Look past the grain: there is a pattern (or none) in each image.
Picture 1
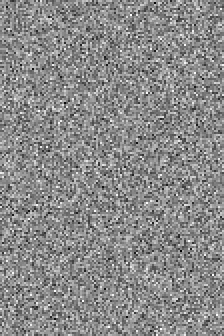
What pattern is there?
only noise
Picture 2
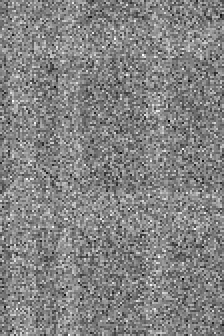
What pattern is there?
bands of rows crossing bands of columns
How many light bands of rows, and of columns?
2 and 3
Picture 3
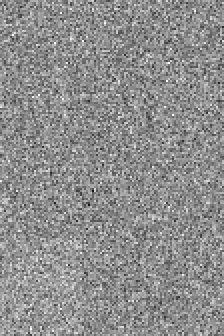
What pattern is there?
one block
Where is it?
bottom left
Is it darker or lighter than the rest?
lighter
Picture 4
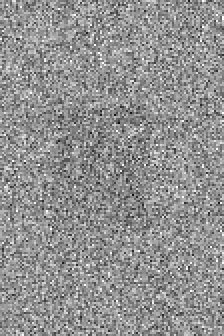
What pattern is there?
one block
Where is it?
centre
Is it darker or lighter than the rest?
darker
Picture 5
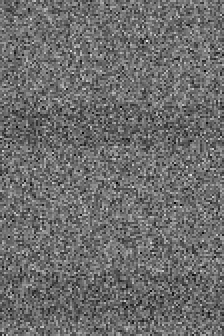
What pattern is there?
bands of rows
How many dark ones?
2
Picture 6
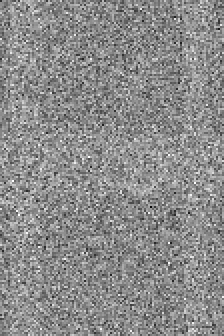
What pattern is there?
bands of rows crossing bands of columns
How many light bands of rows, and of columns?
1 and 2
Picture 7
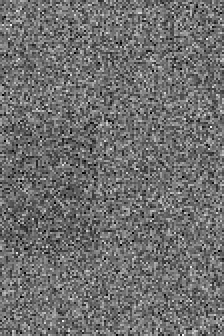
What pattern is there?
one block
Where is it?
middle left
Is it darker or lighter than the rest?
darker
